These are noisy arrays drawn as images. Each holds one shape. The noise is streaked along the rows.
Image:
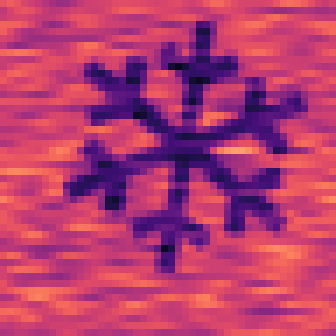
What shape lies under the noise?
snowflake
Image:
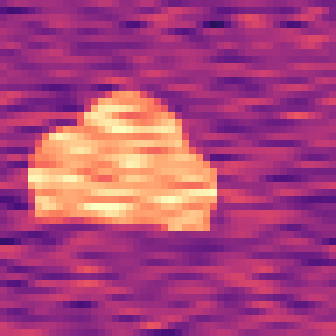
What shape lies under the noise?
cloud
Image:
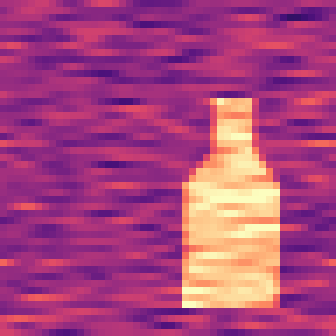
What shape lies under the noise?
bottle
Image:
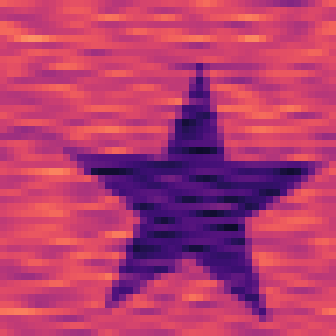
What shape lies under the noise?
star
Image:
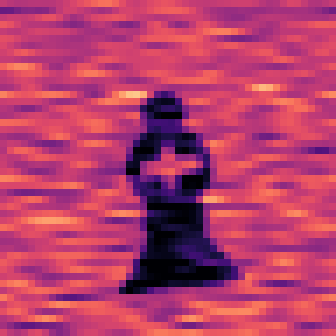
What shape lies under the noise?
chess bishop
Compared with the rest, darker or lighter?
darker
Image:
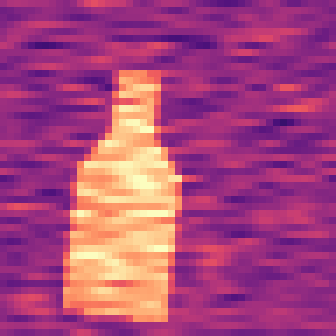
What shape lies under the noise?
bottle
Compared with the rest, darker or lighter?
lighter
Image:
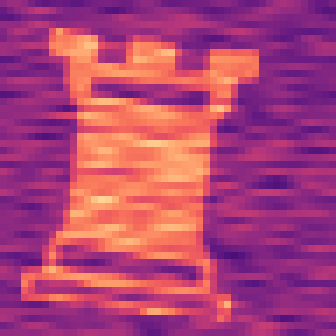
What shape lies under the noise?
chess rook
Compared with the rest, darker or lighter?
lighter
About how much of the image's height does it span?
nearly all
